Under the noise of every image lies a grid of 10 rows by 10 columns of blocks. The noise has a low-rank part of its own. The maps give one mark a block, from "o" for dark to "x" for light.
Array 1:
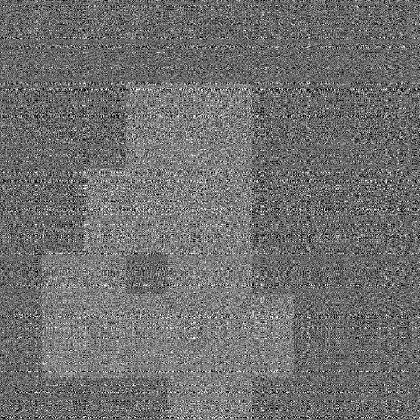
o o o o o o o o o o
o o o o o o o o o o
o o o x x x o o o o
o o o x x x o o o o
o o x x x x o o o o
o o x x x x o o o o
o x x o x x o o o o
o x x x x x x o o o
o x x x x x x o o o
o o o o x x o o o o
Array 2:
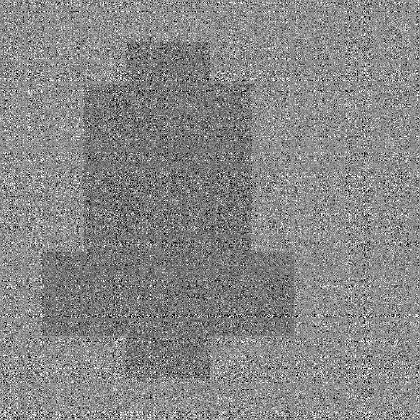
x x x x x x x x x x
x x x o o x x x x x
x x o o o o x x x x
x x o o o o x x x x
x x o o o o x x x x
x x o o o o x x x x
x o o o o o o x x x
x o o o o o o x x x
x x x o o x x x x x
x x x x x x x x x x
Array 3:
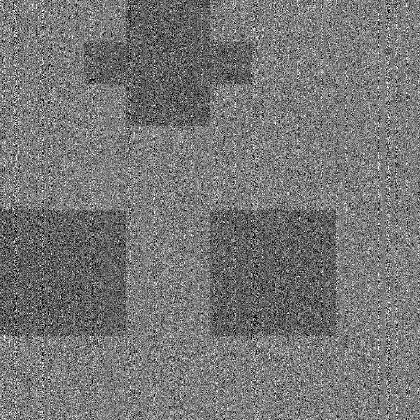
x x x o o x x x x x
x x o o o o x x x x
x x x o o x x x x x
x x x x x x x x x x
x x x x x x x x x x
o o o x x o o o x x
o o o x x o o o x x
o o o x x o o o x x
x x x x x x x x x x
x x x x x x x x x x
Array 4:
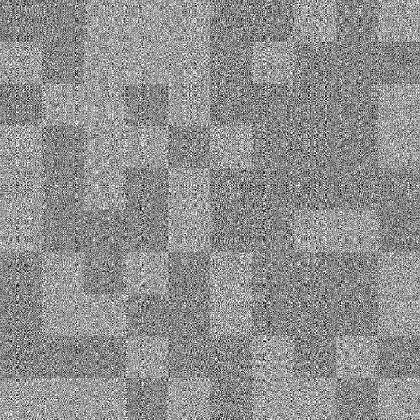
o o x x x o o x o x
x o x x x o x o o o
o x x o x o o o o x
x o x x o x o o o x
x o x o x o o o o o
x o o o x o o x x o
o x o x o x o o o x
o x x o o x o o o x
o o o x o o x o x o
x x x o x o x x o x
